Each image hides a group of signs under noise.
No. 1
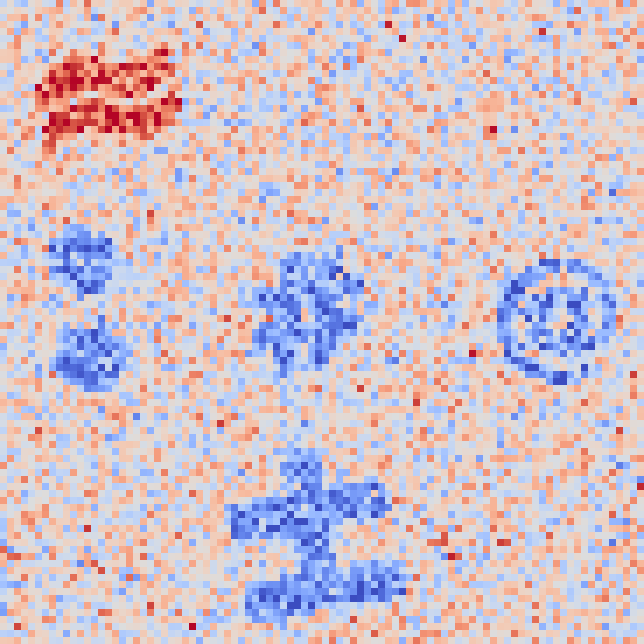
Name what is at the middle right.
at sign
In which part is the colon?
middle left
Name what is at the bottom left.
nothing
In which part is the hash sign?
centre
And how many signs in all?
5
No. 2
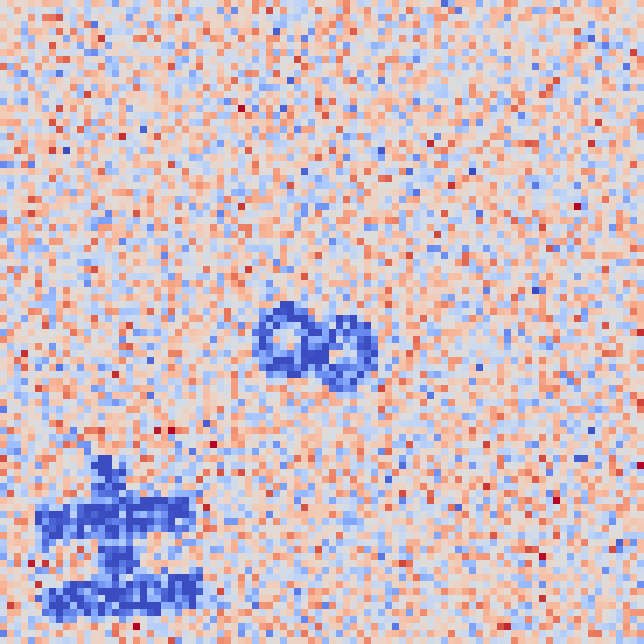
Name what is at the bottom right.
nothing
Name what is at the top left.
nothing
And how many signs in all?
2
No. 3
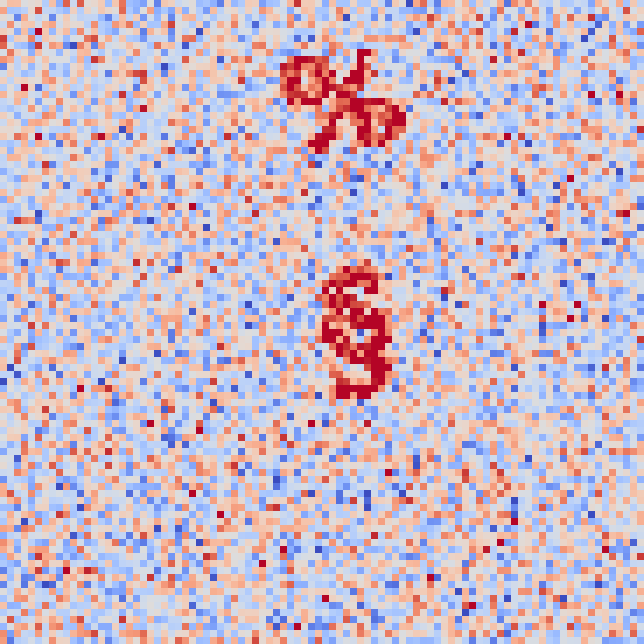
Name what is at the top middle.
percent sign
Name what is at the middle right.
nothing
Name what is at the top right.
nothing
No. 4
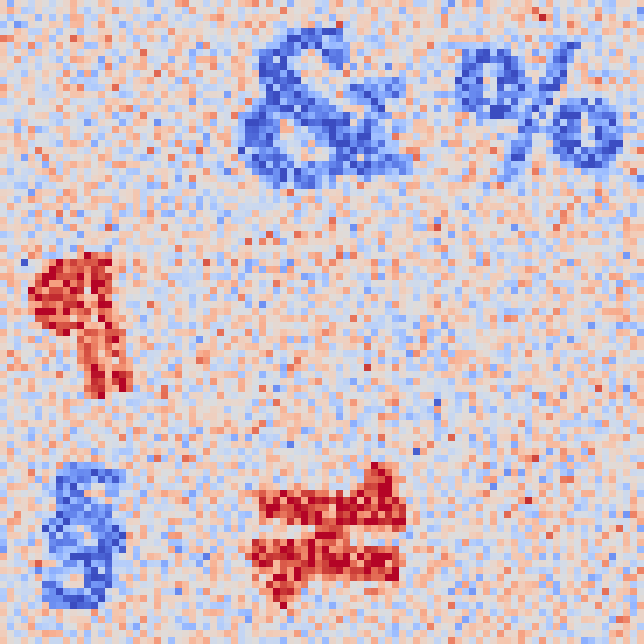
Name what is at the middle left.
pilcrow
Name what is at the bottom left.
section sign
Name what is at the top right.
percent sign
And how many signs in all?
5
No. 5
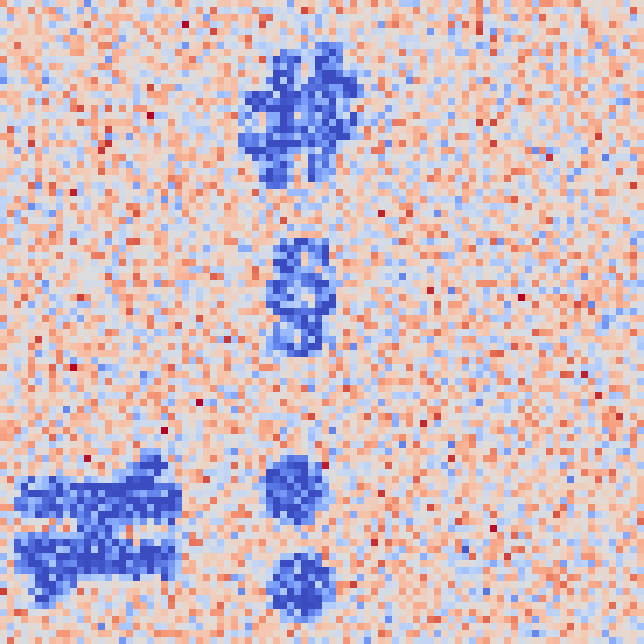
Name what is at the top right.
nothing
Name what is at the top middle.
hash sign
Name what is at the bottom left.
not-equal sign
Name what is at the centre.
section sign
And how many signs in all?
4
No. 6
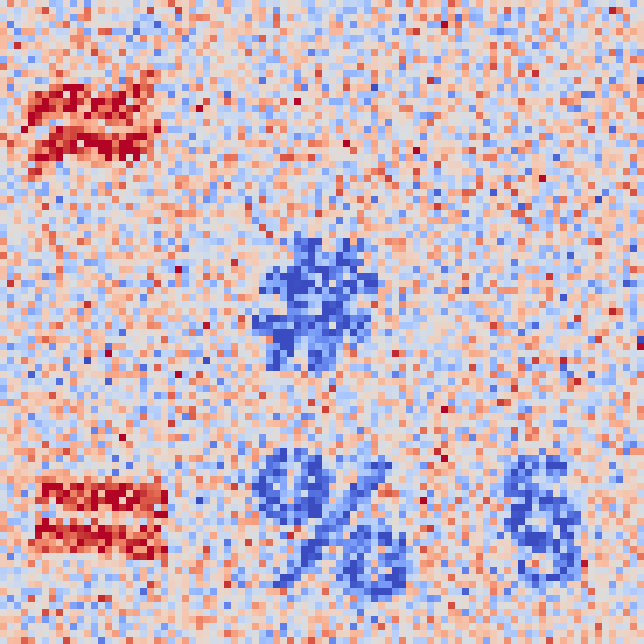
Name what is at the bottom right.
section sign
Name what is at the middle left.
nothing
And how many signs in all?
5
